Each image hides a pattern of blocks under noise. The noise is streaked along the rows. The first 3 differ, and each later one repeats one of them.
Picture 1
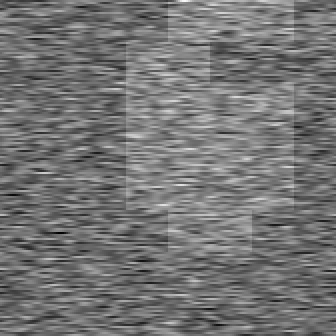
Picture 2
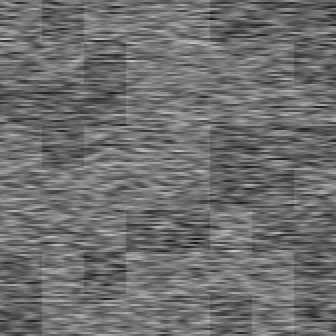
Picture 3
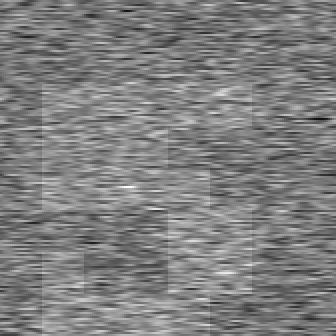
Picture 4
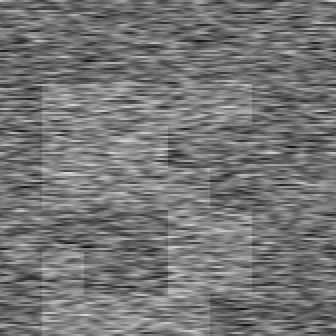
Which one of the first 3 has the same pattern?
3
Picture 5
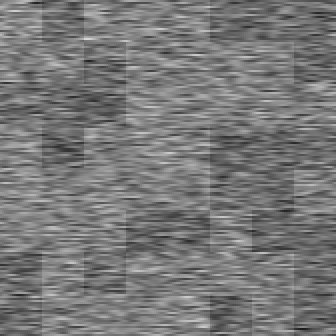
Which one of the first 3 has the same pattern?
2
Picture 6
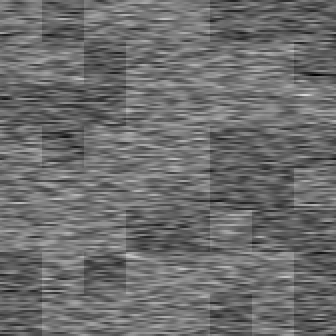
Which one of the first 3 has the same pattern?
2
